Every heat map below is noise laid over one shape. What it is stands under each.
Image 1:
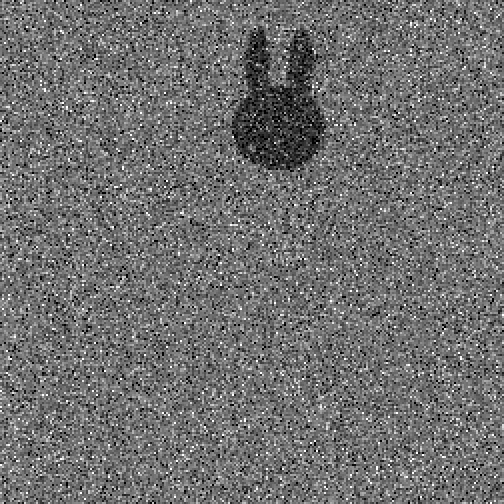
rabbit's head
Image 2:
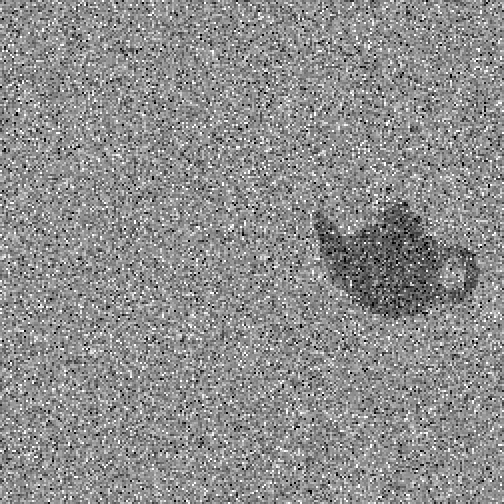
teapot
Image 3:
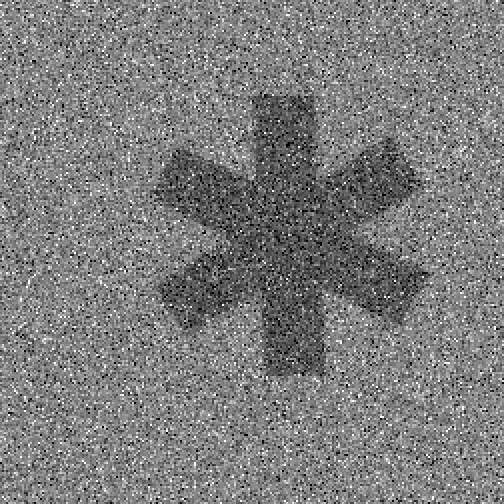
asterisk
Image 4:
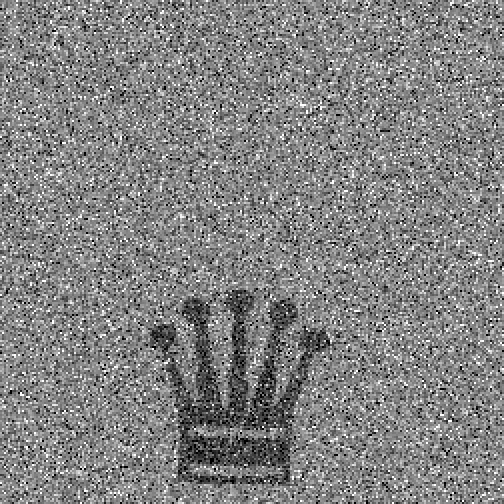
chess queen
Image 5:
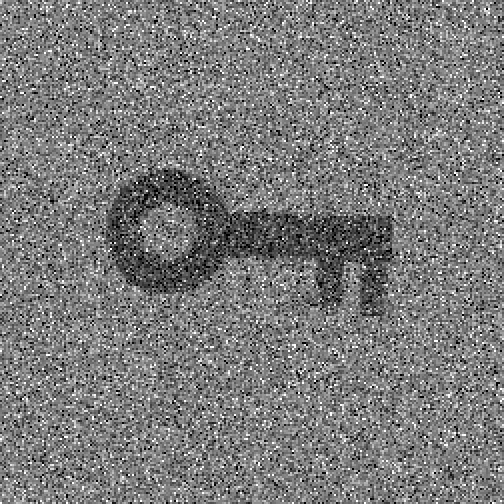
key
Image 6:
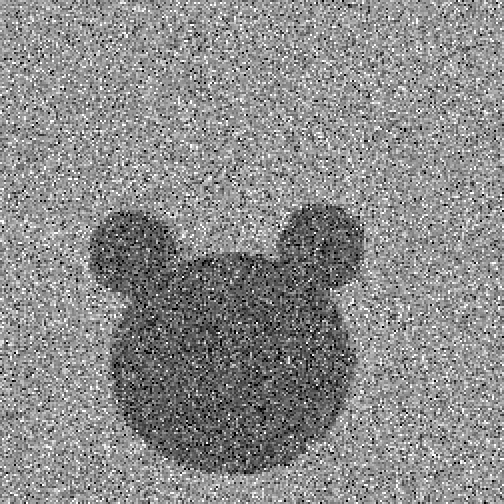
bear's head
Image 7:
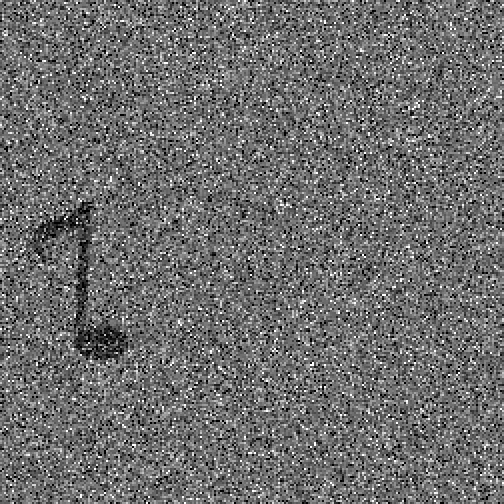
musical note
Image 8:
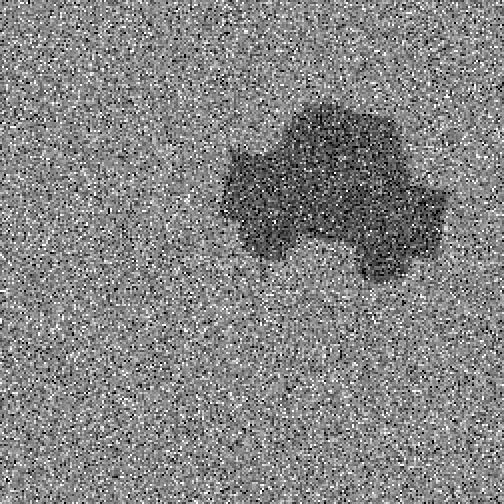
car
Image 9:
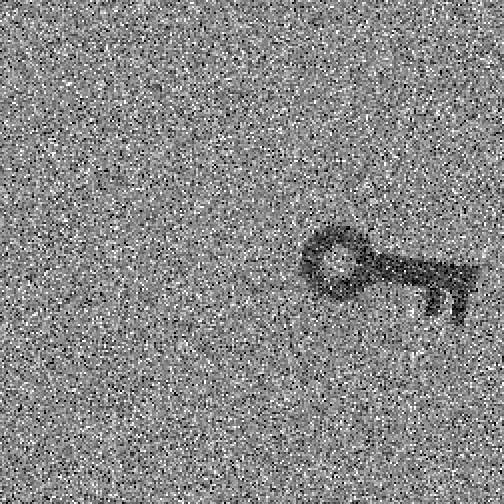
key
